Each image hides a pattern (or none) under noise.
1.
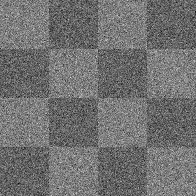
a checkerboard
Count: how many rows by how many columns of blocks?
4 by 4
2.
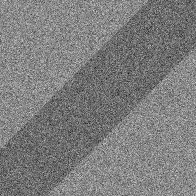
a diagonal band
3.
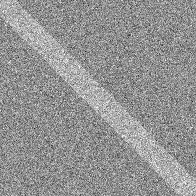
a diagonal band
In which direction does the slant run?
top left to bottom right
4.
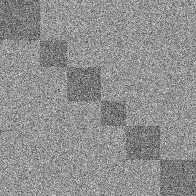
blocks along the diagonal
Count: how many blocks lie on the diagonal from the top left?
6
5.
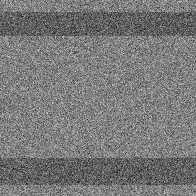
bands of rows
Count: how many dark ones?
2
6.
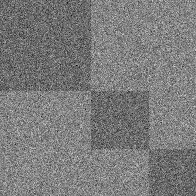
blocks along the diagonal
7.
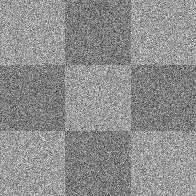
a checkerboard
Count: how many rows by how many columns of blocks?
3 by 3
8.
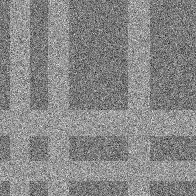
bands of rows crossing bands of columns
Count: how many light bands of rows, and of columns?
2 and 3
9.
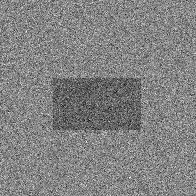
one block
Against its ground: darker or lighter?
darker
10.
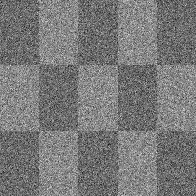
a checkerboard
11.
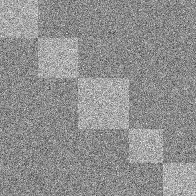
blocks along the diagonal
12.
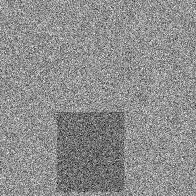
one block
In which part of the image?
bottom middle
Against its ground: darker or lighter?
darker
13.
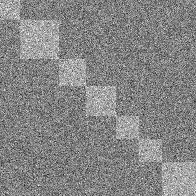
blocks along the diagonal
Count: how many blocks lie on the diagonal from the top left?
7
